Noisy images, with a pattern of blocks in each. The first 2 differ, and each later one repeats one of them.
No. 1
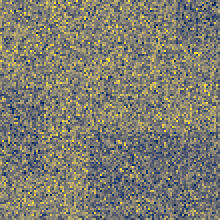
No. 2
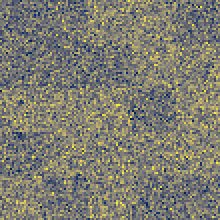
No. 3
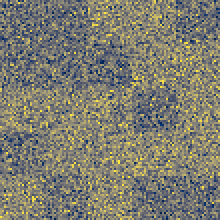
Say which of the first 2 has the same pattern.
2
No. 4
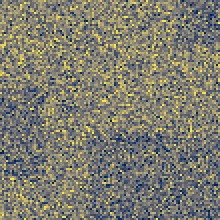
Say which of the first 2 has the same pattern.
1
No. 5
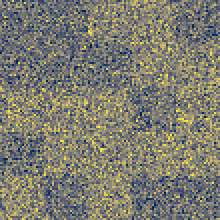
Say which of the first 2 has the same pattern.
2
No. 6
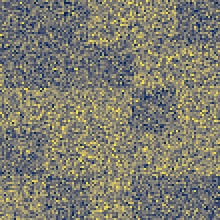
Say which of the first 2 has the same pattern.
2
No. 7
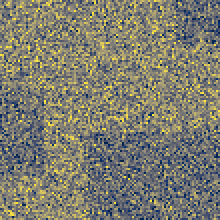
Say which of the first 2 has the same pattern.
1
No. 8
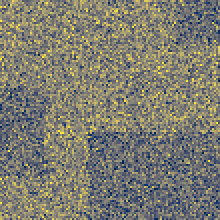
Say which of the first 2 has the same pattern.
1
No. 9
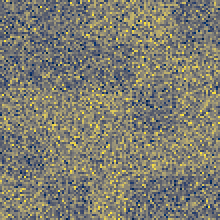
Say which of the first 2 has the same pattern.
2
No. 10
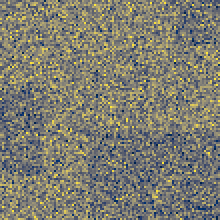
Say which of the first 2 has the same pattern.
1
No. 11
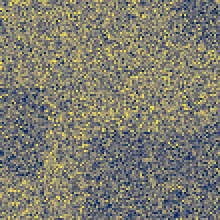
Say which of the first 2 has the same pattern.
1
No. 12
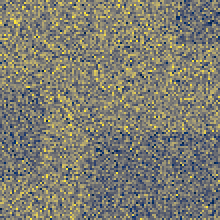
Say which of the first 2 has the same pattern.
1
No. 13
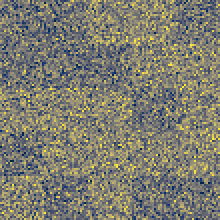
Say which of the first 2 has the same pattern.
2
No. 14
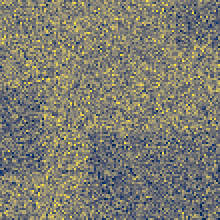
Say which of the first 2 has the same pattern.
1
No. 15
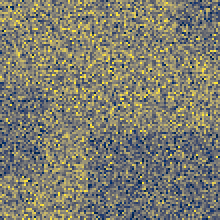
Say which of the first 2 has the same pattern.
1
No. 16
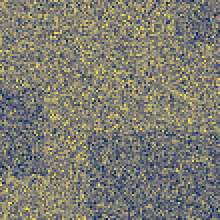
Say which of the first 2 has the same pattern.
1
